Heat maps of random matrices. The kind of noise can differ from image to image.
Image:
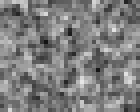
blotchy
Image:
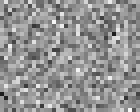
independent entries
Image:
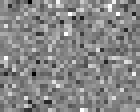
heavy tails
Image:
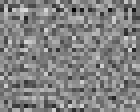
low rank plus noise
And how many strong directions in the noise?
two
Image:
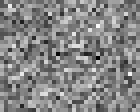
independent entries
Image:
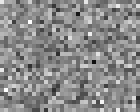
independent entries
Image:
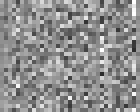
columns of uneven size
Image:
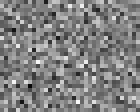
independent entries
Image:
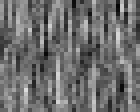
streaked along the columns
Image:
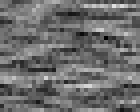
streaked along the rows
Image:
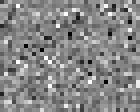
heavy tails
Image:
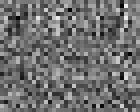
low rank plus noise
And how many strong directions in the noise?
three or four
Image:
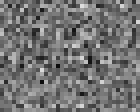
low rank plus noise
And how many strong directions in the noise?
five to eight
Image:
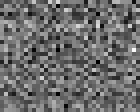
low rank plus noise
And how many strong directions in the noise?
three or four
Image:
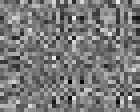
low rank plus noise
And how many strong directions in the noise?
one
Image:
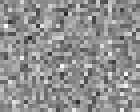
independent entries
